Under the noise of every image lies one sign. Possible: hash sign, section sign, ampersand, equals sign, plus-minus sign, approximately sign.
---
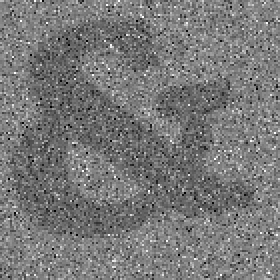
ampersand
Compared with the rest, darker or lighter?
darker
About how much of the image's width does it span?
nearly all
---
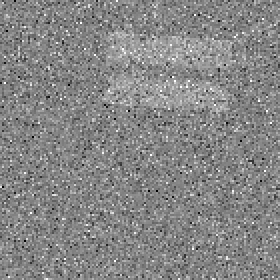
equals sign
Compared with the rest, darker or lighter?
lighter
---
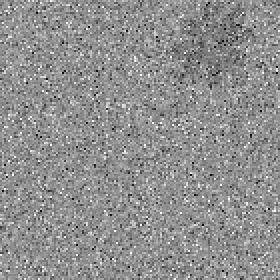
hash sign
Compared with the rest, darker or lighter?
darker
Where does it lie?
top right
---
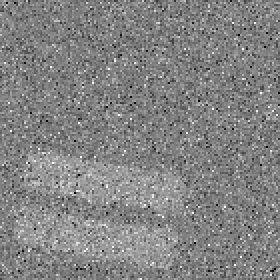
equals sign
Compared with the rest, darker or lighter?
lighter
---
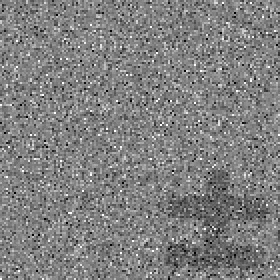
plus-minus sign
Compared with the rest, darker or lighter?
darker
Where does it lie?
bottom right
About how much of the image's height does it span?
a third
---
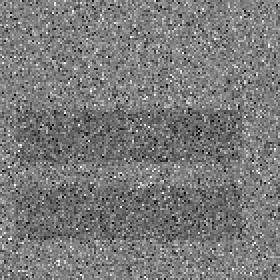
equals sign
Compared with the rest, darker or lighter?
darker
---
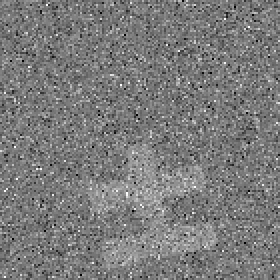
plus-minus sign
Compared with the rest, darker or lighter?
lighter
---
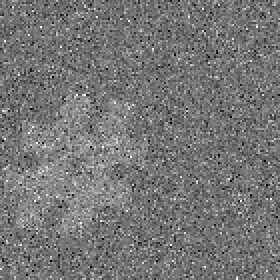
hash sign
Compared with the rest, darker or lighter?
lighter
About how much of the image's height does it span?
half
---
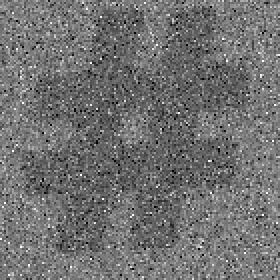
hash sign
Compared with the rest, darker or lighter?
darker
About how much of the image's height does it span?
nearly all
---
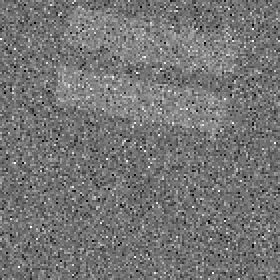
equals sign
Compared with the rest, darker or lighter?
lighter
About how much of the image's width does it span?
two thirds
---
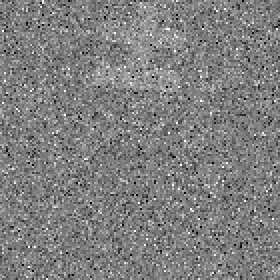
plus-minus sign
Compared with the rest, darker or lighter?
lighter
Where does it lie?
top middle
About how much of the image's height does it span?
a third
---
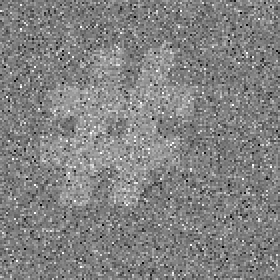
hash sign
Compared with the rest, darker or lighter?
lighter
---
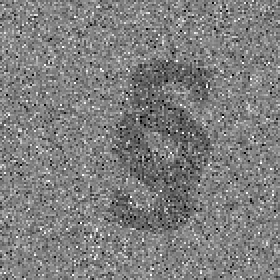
section sign
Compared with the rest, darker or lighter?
darker
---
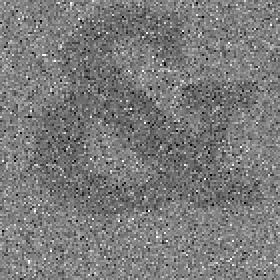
ampersand
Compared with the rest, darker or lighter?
darker
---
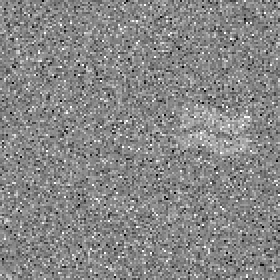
approximately sign
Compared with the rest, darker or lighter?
lighter
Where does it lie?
middle right
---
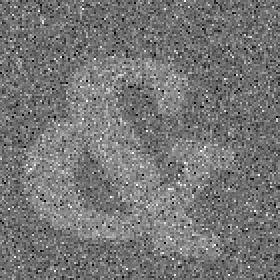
ampersand
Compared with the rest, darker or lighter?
lighter
